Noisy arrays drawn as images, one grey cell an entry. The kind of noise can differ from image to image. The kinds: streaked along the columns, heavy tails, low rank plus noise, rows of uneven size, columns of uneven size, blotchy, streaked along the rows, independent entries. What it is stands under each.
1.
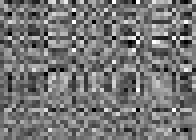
low rank plus noise
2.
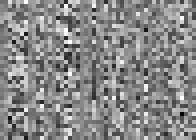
columns of uneven size
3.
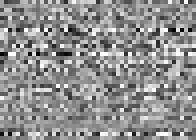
rows of uneven size
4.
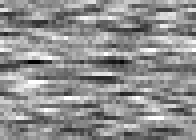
streaked along the rows
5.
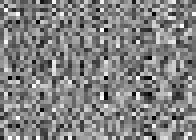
low rank plus noise
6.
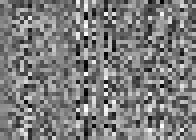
columns of uneven size
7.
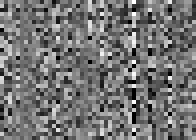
columns of uneven size
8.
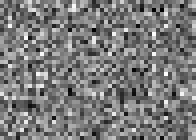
low rank plus noise
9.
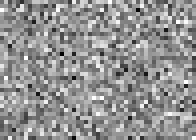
independent entries
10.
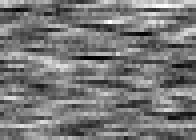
streaked along the rows
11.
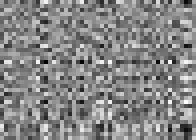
low rank plus noise
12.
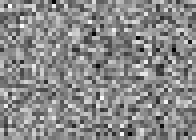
low rank plus noise
